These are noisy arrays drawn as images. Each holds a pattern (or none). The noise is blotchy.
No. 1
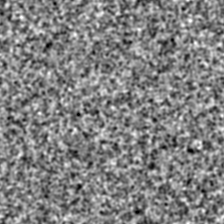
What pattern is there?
only noise
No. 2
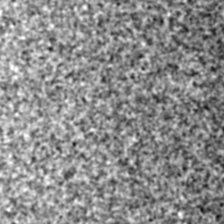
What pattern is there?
a smooth slope
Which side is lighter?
left
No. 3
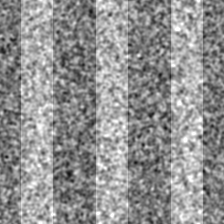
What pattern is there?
vertical stripes
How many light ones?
3
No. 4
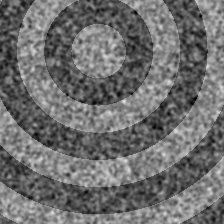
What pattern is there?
rings round one point
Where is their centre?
top middle
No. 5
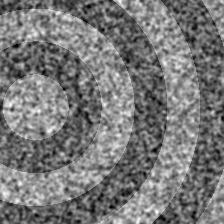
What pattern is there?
rings round one point
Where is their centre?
middle left
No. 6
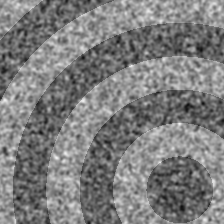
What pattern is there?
rings round one point
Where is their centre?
bottom right
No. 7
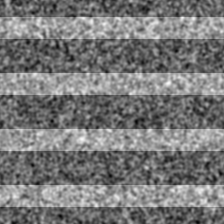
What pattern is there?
horizontal stripes
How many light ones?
4
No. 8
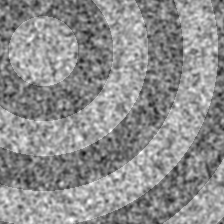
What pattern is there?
rings round one point
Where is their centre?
top left
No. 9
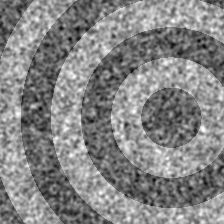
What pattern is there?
rings round one point
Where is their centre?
middle right
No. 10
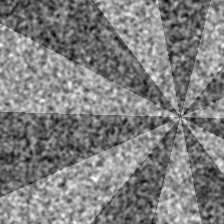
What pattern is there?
spokes from one point
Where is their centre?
middle right
